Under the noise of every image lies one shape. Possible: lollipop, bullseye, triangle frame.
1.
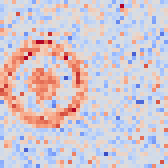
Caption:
red bullseye
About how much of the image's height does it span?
half
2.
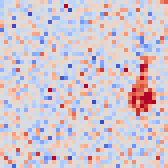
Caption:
red lollipop, middle right
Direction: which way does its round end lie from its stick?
down
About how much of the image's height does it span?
a third
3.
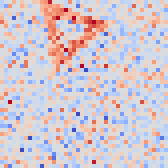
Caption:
red triangle frame, top middle
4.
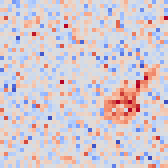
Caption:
red lollipop, middle right
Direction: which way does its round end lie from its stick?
down and left
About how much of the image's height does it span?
a third
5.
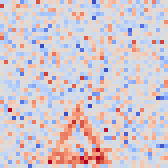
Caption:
red triangle frame, bottom middle
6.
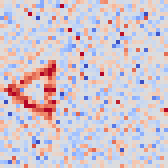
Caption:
red triangle frame, middle left
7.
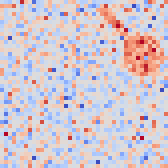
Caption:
red lollipop, top right
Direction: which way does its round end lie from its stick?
down and right
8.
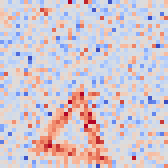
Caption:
red triangle frame
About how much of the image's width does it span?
half
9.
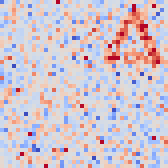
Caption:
red triangle frame, top right
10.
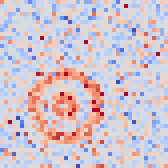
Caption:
red bullseye
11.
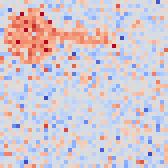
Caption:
red lollipop
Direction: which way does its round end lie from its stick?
left
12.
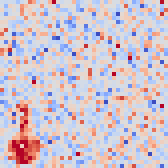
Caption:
red lollipop, bottom left
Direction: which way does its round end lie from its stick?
down
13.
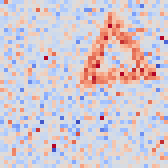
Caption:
red triangle frame
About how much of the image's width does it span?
half
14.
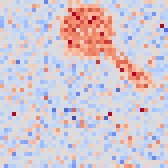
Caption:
red lollipop
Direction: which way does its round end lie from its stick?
up and left
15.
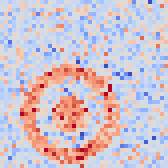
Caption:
red bullseye
